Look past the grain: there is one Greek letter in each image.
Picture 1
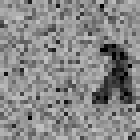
dark lambda, middle right
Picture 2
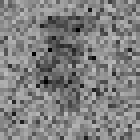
dark xi
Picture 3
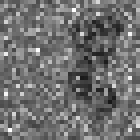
dark xi
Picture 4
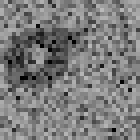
dark sigma
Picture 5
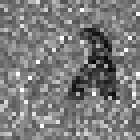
dark lambda
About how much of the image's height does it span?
half
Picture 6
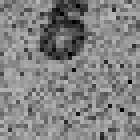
dark delta, top middle
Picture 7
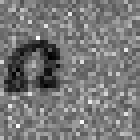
dark omega, middle left
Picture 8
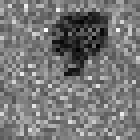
dark phi
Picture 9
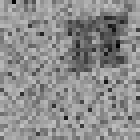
dark pi
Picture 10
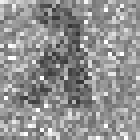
dark lambda
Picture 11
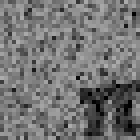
dark pi, bottom right
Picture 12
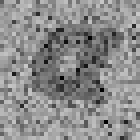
dark alpha
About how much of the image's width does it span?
two thirds
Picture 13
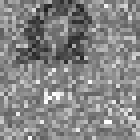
dark omega
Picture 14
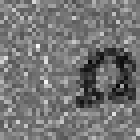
dark omega, middle right
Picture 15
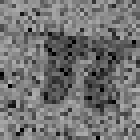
dark pi
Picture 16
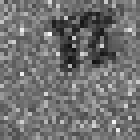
dark pi
